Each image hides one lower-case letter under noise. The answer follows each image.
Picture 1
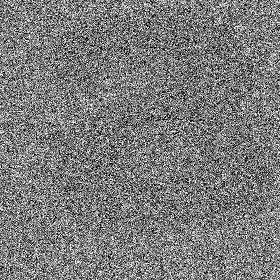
a
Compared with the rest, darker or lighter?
darker
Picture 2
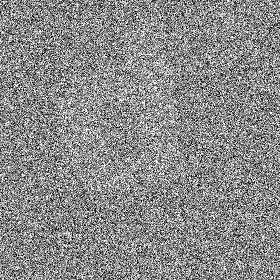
d
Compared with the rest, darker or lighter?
lighter
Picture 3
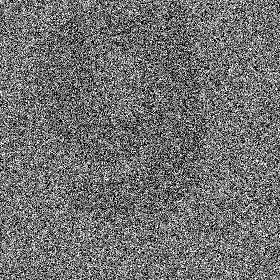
g
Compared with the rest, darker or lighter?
darker
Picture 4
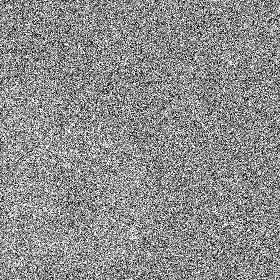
b
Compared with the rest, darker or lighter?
lighter
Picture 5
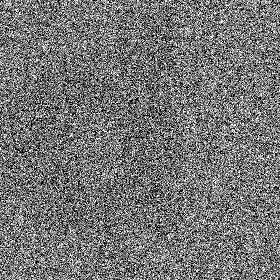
d
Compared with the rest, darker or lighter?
darker
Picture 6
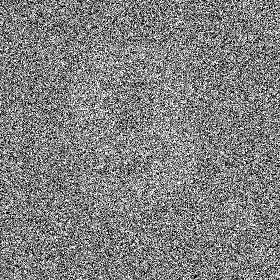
g
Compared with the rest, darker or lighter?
lighter
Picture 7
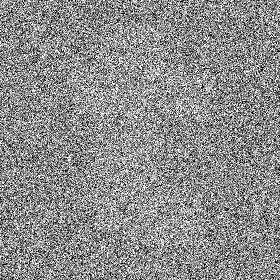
t
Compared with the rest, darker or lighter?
lighter
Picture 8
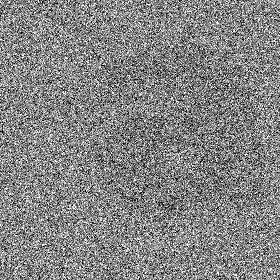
a
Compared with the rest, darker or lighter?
darker
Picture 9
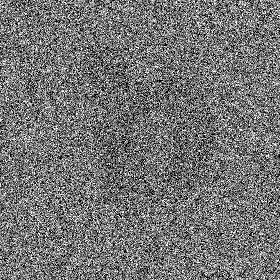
b
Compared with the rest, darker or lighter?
darker
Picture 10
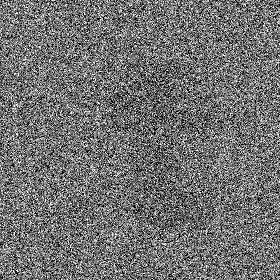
t
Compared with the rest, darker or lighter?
darker
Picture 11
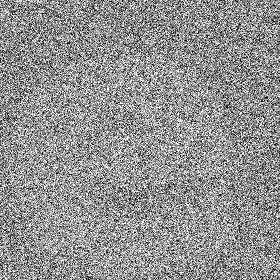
e
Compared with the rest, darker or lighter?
lighter
